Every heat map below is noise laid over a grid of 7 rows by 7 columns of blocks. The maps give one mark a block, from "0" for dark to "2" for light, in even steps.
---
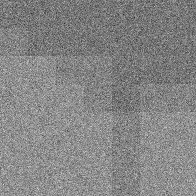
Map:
0 0 0 0 0 0 0
1 0 0 0 0 0 0
2 2 1 1 0 0 0
2 2 2 1 0 1 1
2 2 2 2 1 2 2
2 2 2 2 1 2 2
2 2 2 2 1 2 2
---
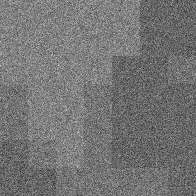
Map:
2 2 2 2 2 0 0
2 2 2 2 2 0 0
2 2 2 2 0 0 1
1 2 2 1 0 0 0
1 2 2 1 0 0 0
0 1 2 1 0 0 0
0 0 1 1 1 1 0
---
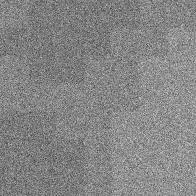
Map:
1 0 0 0 0 1 1
0 0 0 0 1 1 2
1 0 0 1 1 2 2
1 1 1 1 1 2 2
0 0 1 1 2 2 2
0 0 0 1 2 2 2
0 0 0 1 2 2 2
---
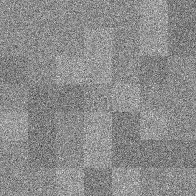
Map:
1 1 1 1 1 2 0
1 1 1 2 1 2 0
0 1 2 2 1 0 1
1 0 0 1 2 1 1
2 0 1 2 0 2 1
1 0 1 2 0 0 0
1 1 2 0 2 1 1
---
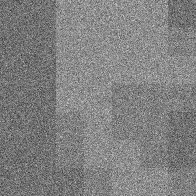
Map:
0 0 2 2 2 2 0
0 0 2 2 2 2 1
0 0 2 2 2 2 2
0 0 2 2 1 1 1
0 0 1 2 1 1 0
0 0 1 2 2 1 0
0 0 0 1 2 2 1
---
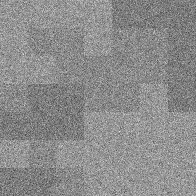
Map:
2 2 2 2 0 0 0
2 1 1 2 1 1 0
2 2 1 1 1 1 0
1 0 0 1 1 2 0
0 0 0 2 2 2 2
2 1 2 2 2 2 2
0 0 1 2 2 2 2
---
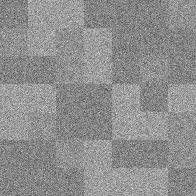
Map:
0 2 2 0 0 0 1
1 2 1 2 0 0 0
0 0 1 2 0 1 0
2 2 0 0 2 0 2
2 1 0 0 2 2 1
0 0 1 2 0 0 1
0 0 0 2 2 2 0
